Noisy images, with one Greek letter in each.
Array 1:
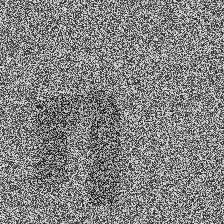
dark eta
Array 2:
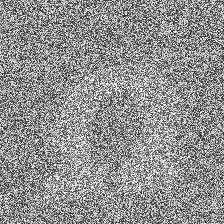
light omega
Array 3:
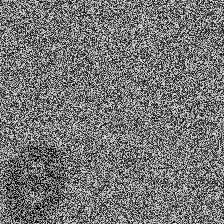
dark theta, bottom left
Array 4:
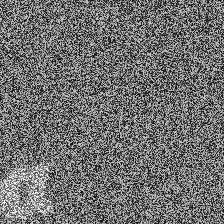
light alpha, bottom left
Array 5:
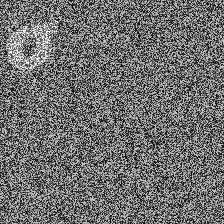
light sigma, top left
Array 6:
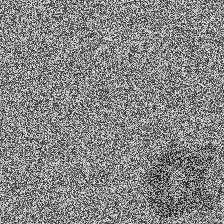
dark alpha, bottom right
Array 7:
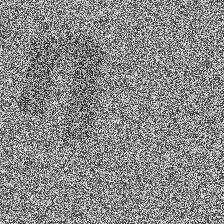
dark eta
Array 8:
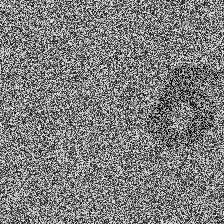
dark delta, middle right
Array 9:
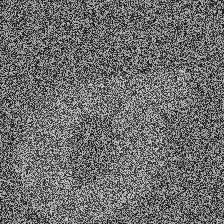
light sigma
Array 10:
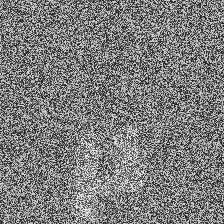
light mu, bottom middle
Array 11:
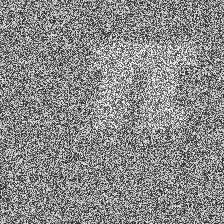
light pi
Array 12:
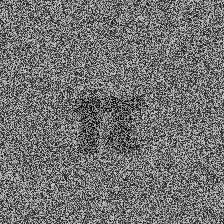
dark pi, centre
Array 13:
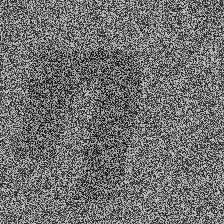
dark eta
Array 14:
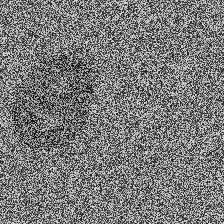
dark theta, middle left
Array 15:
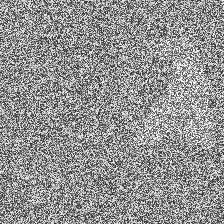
light lambda
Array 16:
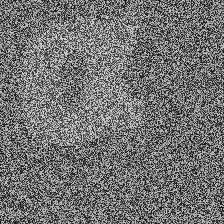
light alpha
